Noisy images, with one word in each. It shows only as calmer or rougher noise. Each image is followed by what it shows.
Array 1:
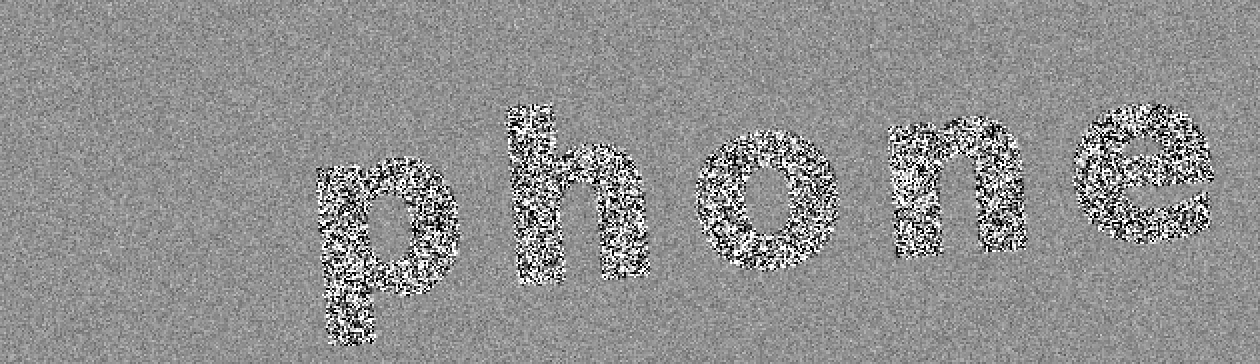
phone
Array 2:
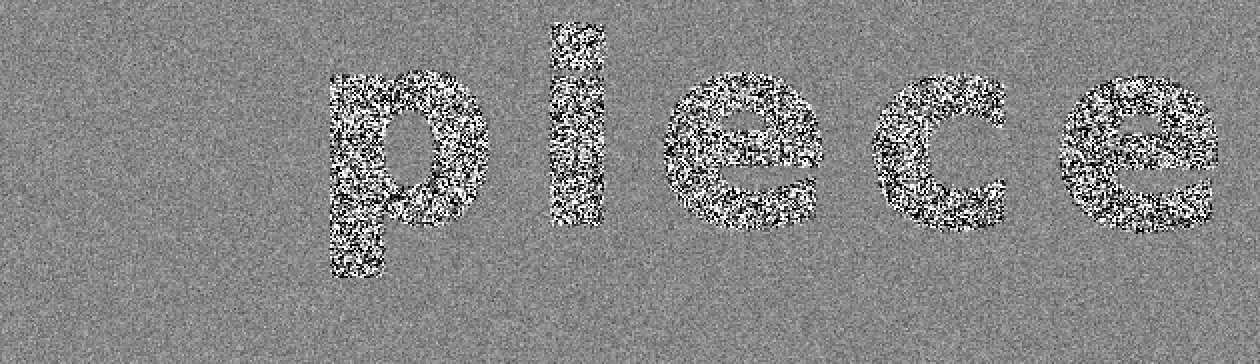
piece
